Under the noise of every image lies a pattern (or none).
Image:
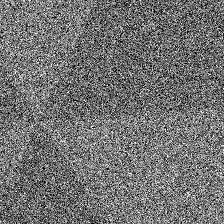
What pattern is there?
spokes from one point
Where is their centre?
middle left
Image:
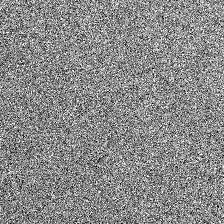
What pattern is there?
a smooth slope
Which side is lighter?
top right
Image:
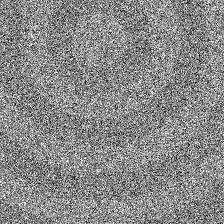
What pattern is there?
rings round one point
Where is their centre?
top middle
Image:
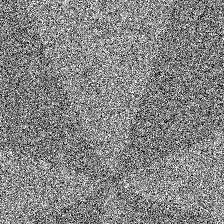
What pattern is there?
spokes from one point
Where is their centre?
bottom middle
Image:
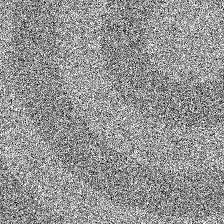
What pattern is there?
rings round one point
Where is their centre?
top right
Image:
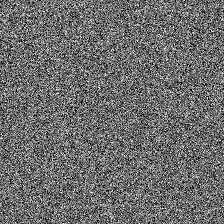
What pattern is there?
only noise
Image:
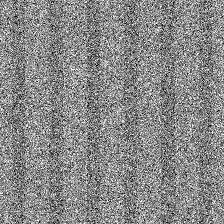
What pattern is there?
vertical stripes
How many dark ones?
6
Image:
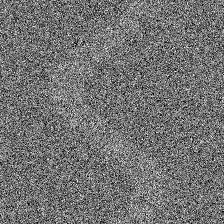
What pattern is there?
a wavy band
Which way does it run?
top to bottom
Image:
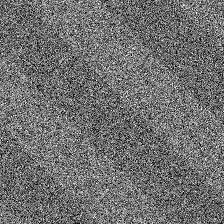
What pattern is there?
diagonal stripes
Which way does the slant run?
top left to bottom right
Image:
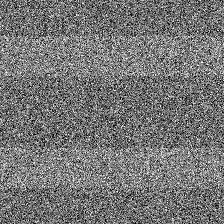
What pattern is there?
horizontal stripes
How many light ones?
2
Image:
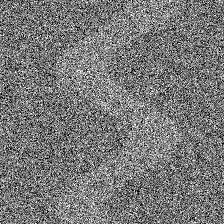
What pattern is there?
a wavy band
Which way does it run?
top to bottom
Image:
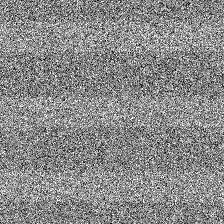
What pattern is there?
horizontal stripes
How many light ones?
3
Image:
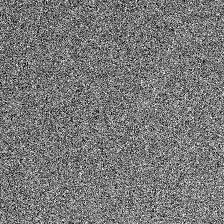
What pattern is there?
a smooth slope
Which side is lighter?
bottom right
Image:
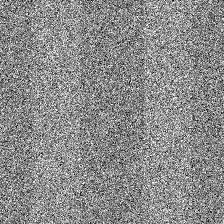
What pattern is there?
vertical stripes
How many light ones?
2
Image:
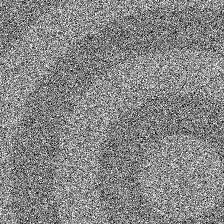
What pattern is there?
rings round one point
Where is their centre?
bottom right
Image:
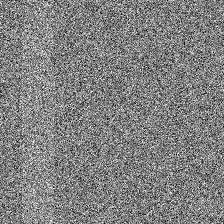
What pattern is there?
one vertical stripe
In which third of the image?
left
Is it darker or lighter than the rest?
lighter
